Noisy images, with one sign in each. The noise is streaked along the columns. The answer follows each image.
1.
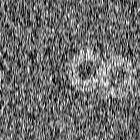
infinity sign
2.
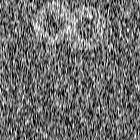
infinity sign
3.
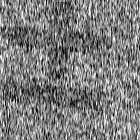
plus-minus sign
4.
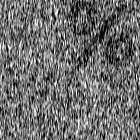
percent sign
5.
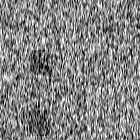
colon
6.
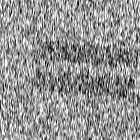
equals sign
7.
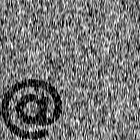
at sign
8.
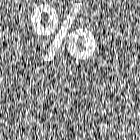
percent sign
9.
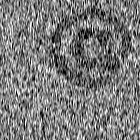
at sign
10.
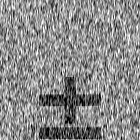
plus-minus sign
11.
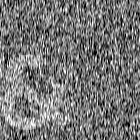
ampersand
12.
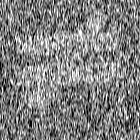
not-equal sign
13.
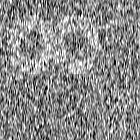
infinity sign
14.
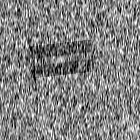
equals sign
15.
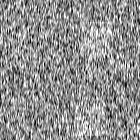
colon
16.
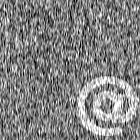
at sign
